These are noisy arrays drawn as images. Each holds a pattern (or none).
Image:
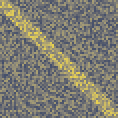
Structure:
a diagonal band
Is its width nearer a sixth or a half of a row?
a sixth
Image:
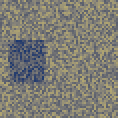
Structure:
one block
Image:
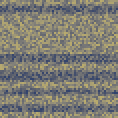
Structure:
bands of rows
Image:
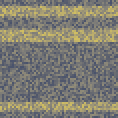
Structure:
bands of rows
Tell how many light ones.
3
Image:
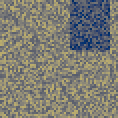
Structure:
one block
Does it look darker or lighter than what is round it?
darker
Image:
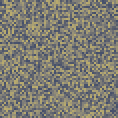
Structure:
only noise
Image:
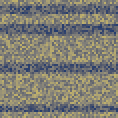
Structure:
bands of rows
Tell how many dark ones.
4
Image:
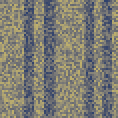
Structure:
bands of columns
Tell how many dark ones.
4
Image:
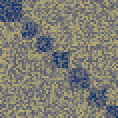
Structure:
blocks along the diagonal
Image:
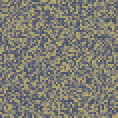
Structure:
only noise
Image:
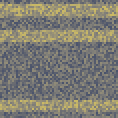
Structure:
bands of rows
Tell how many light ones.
3
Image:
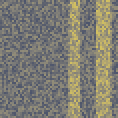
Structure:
bands of columns
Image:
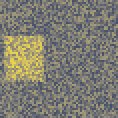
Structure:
one block
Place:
middle left
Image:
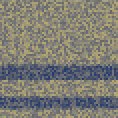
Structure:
bands of rows
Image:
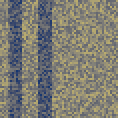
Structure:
bands of columns
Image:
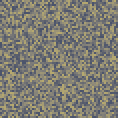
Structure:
only noise
